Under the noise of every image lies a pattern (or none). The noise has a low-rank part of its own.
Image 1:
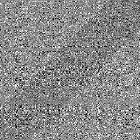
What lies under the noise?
a diagonal band
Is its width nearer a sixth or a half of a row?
a half
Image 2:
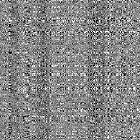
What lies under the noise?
bands of columns
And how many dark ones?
3
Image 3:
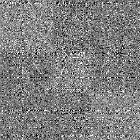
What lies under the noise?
blocks along the diagonal
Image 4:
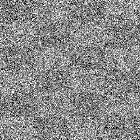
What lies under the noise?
a checkerboard
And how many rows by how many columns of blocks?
6 by 4
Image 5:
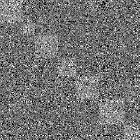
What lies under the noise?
blocks along the diagonal
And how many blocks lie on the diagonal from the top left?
7
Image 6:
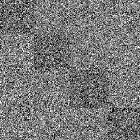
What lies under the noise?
blocks along the diagonal
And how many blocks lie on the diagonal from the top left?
4
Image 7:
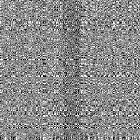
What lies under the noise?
one band of columns
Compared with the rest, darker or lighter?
darker
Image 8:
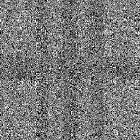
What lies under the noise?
bands of rows crossing bands of columns
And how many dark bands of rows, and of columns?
1 and 3
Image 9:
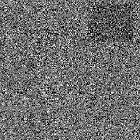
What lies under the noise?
one block
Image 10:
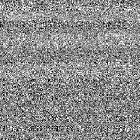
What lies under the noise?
bands of rows
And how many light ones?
3
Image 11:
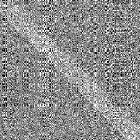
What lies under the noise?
a diagonal band
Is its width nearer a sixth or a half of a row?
a sixth
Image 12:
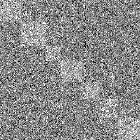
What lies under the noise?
blocks along the diagonal
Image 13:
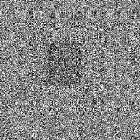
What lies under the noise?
one block
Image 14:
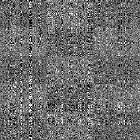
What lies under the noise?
a checkerboard
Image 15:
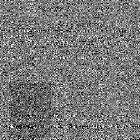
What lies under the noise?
one block
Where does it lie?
bottom left
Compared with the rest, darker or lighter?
darker
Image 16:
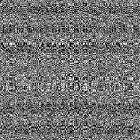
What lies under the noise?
bands of rows
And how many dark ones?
5
